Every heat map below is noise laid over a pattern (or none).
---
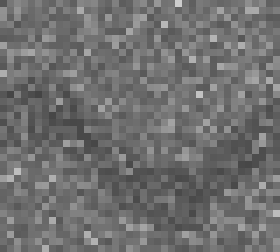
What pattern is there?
a wavy band
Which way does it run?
left to right
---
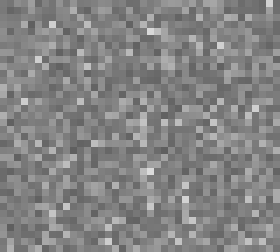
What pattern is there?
only noise
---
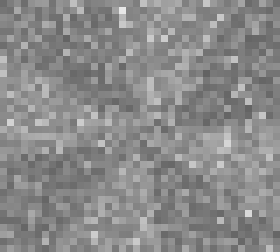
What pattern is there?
spokes from one point
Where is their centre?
centre
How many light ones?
4
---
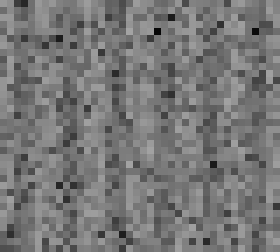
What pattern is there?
vertical stripes
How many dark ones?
6
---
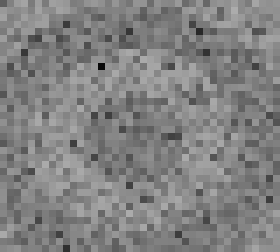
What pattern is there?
rings round one point
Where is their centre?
centre
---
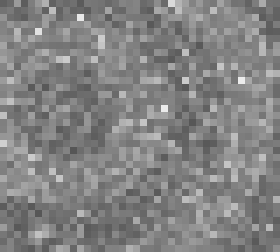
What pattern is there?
rings round one point
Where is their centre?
middle left
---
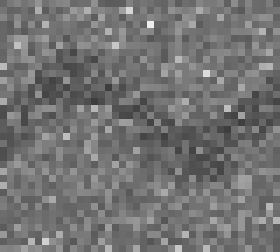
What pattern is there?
a wavy band
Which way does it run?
left to right
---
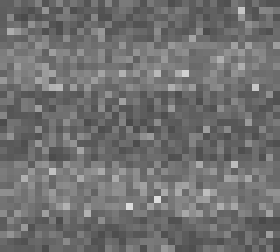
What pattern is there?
horizontal stripes
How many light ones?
2
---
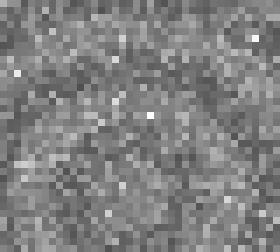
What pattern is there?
rings round one point
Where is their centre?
bottom middle
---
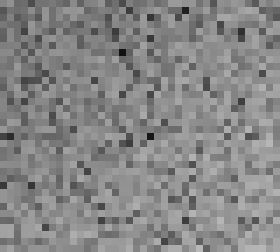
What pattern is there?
a smooth slope
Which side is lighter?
bottom right
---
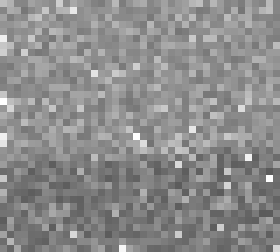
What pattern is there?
a sharp edge
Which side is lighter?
top
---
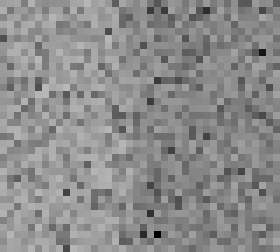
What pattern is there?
a sharp edge
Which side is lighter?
left
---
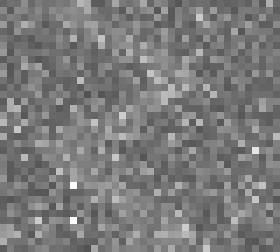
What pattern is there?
a wavy band
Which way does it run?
top to bottom
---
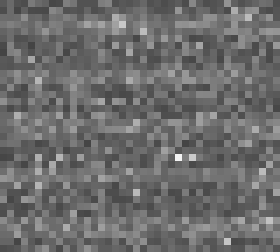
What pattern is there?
horizontal stripes
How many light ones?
5
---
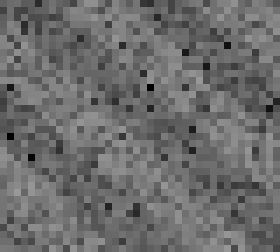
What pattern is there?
diagonal stripes
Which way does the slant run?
top left to bottom right
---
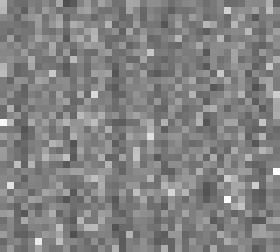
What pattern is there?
vertical stripes
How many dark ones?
6
